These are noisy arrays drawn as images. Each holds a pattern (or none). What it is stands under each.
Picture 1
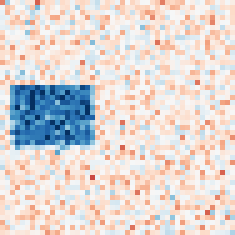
one block
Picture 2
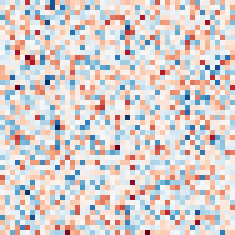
only noise
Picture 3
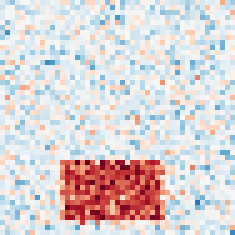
one block
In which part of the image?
bottom middle
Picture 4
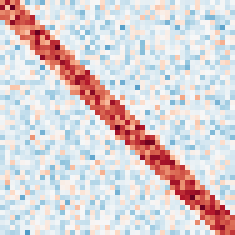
a diagonal band
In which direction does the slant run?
top left to bottom right
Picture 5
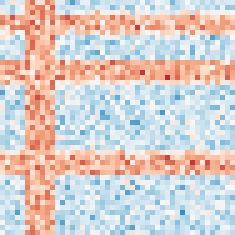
bands of rows crossing bands of columns
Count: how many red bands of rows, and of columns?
3 and 1
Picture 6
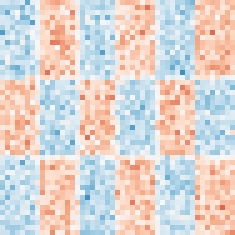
a checkerboard
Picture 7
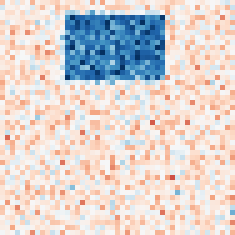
one block
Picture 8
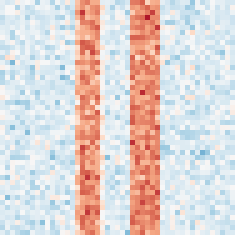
bands of columns
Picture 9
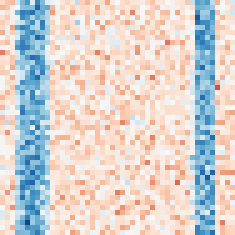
bands of columns
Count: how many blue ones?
2
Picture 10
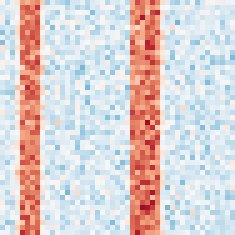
bands of columns
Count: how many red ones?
2
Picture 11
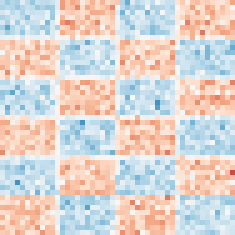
a checkerboard
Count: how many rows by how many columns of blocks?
6 by 4
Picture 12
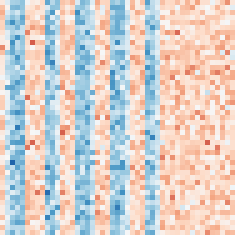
bands of columns
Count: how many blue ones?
5
